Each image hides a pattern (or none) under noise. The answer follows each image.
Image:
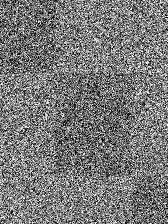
blocks along the diagonal
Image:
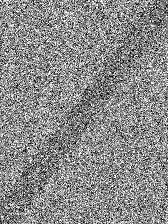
a diagonal band
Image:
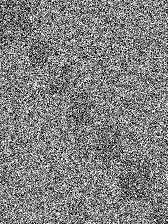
blocks along the diagonal
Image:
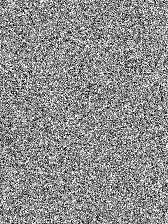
only noise
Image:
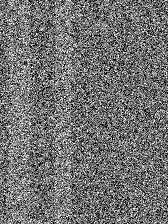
bands of columns
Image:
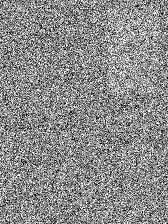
one block
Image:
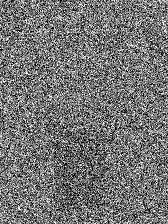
one block
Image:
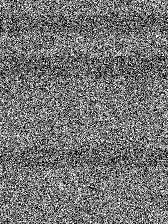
bands of rows
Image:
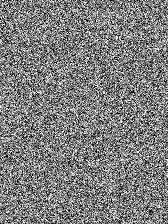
only noise
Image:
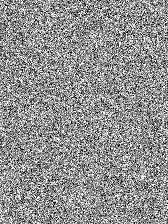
only noise
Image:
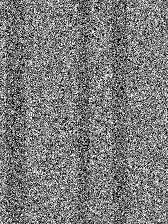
bands of columns
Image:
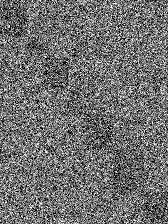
blocks along the diagonal
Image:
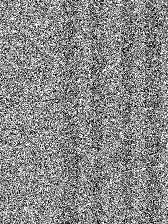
bands of columns
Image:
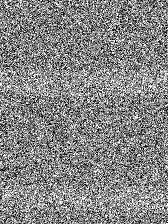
bands of rows
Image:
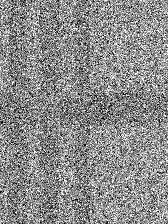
bands of rows crossing bands of columns
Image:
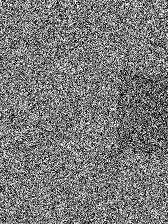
one block
